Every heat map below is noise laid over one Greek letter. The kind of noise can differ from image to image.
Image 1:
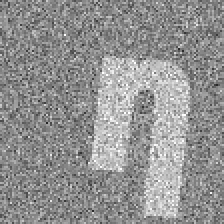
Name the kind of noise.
low rank plus noise
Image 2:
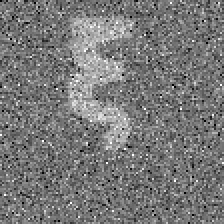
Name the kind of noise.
heavy tails
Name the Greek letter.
xi
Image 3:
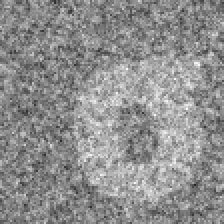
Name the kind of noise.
blotchy
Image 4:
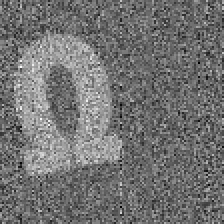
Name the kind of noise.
columns of uneven size
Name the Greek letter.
omega
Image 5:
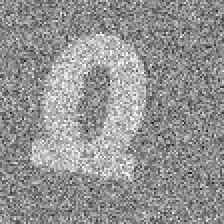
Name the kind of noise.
independent entries
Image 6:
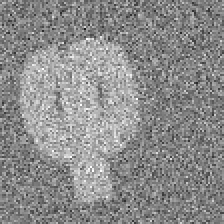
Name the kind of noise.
low rank plus noise
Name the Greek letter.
phi
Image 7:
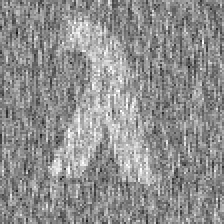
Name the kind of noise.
streaked along the columns
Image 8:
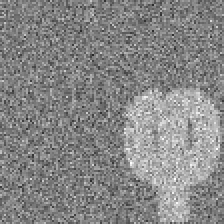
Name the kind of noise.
low rank plus noise
